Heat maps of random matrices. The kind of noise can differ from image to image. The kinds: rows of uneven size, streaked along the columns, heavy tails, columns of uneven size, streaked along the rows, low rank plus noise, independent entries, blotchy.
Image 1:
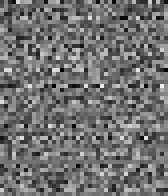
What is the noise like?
rows of uneven size
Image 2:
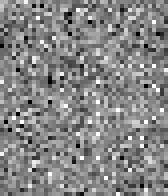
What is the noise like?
heavy tails
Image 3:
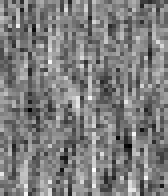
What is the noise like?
streaked along the columns
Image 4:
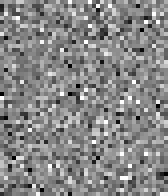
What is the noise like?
heavy tails
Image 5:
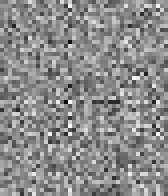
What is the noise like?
low rank plus noise
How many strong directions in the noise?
one
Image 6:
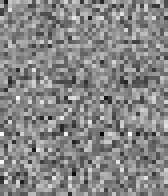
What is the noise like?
low rank plus noise
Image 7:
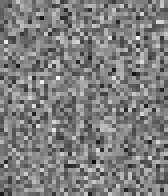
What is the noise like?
independent entries
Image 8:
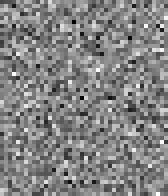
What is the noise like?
independent entries
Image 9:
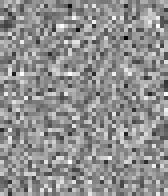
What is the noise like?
low rank plus noise
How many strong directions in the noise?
five to eight
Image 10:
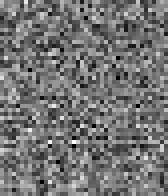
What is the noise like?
low rank plus noise
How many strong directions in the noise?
three or four
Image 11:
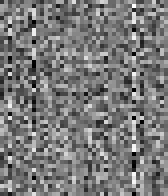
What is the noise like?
columns of uneven size
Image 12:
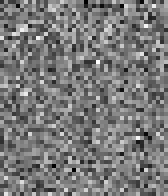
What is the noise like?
low rank plus noise
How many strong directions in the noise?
five to eight
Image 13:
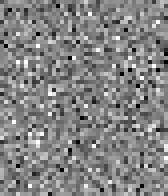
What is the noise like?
heavy tails
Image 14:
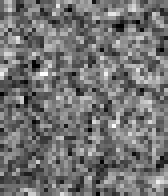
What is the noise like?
blotchy
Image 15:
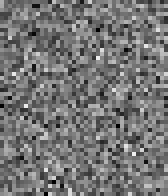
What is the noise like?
independent entries
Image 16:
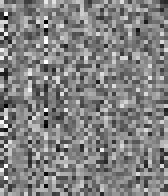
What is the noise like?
columns of uneven size
